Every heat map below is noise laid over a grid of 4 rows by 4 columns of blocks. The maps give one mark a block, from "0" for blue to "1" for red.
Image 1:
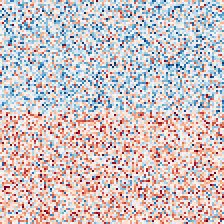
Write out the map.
0000
0000
1111
1111
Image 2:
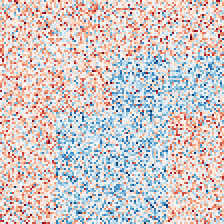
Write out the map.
1111
1100
1001
1001
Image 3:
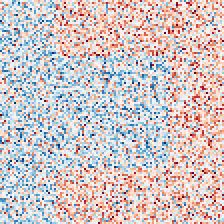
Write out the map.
0111
0001
0001
0111
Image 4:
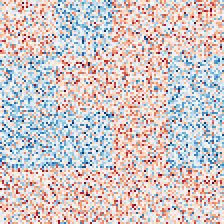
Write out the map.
1011
0110
0010
1111
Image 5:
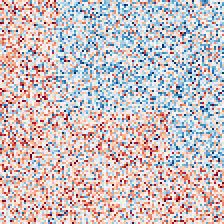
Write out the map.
1000
1000
1110
1111
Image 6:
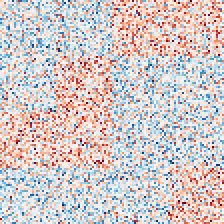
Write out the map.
0011
0100
1100
0001
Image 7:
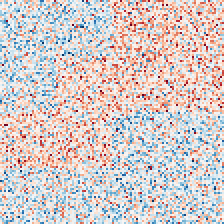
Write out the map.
0011
0111
1100
0000
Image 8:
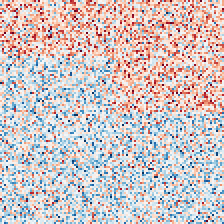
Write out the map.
1111
0011
0000
0000
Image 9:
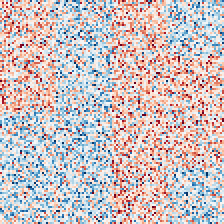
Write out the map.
1010
1011
0011
0010
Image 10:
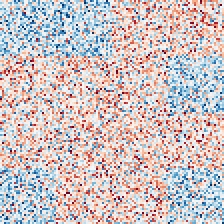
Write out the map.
0011
1110
1111
0110
